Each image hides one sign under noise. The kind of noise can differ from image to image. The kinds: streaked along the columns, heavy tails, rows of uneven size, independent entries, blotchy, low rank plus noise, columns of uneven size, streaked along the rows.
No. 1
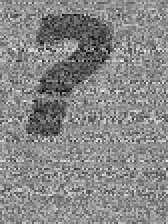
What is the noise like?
rows of uneven size
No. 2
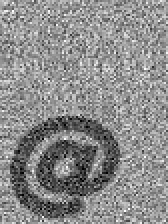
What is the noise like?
low rank plus noise
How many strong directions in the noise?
three or four
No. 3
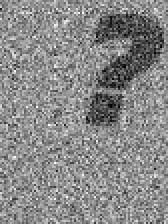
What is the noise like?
low rank plus noise
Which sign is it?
question mark
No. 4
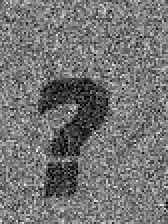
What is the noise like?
independent entries
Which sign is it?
question mark
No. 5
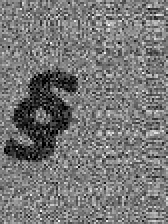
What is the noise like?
low rank plus noise
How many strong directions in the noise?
one
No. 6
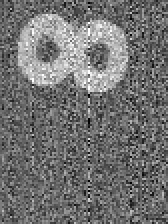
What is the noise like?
columns of uneven size
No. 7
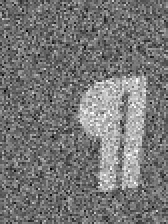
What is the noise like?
independent entries
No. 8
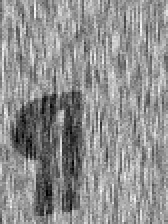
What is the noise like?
streaked along the columns
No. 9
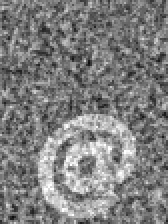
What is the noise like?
blotchy
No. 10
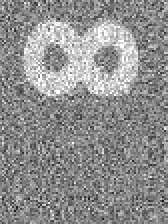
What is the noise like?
low rank plus noise
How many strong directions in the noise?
three or four
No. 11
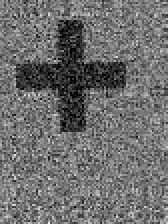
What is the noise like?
low rank plus noise
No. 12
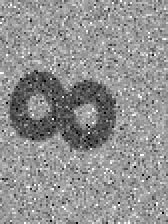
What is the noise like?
heavy tails
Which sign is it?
infinity sign
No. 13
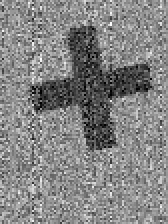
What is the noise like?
columns of uneven size
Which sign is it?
plus sign
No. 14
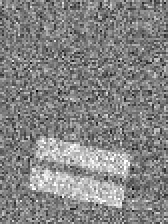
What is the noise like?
low rank plus noise
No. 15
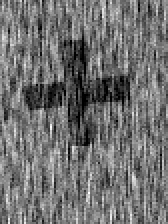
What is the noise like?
streaked along the columns
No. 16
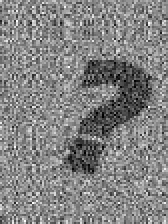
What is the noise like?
low rank plus noise
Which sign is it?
question mark
